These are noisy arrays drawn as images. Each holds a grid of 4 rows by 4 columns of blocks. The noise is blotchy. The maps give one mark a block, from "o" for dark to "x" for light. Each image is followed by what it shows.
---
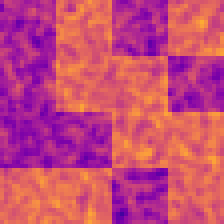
oxox
oxxo
ooxx
xxox
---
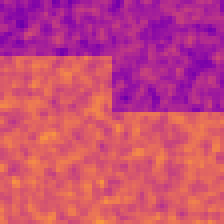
oooo
xxoo
xxxx
xxxx
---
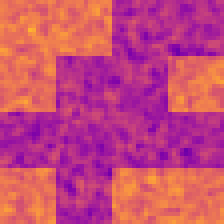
xxoo
xoox
oooo
xoxx
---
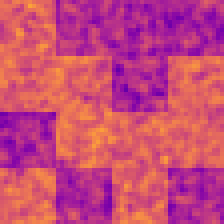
xooo
xxox
oxxx
xoxo
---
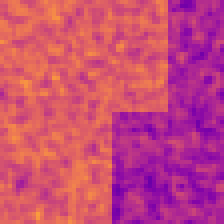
xxxo
xxxo
xxoo
xxoo
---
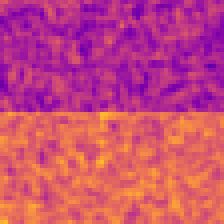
oooo
oooo
xxxx
xxxx
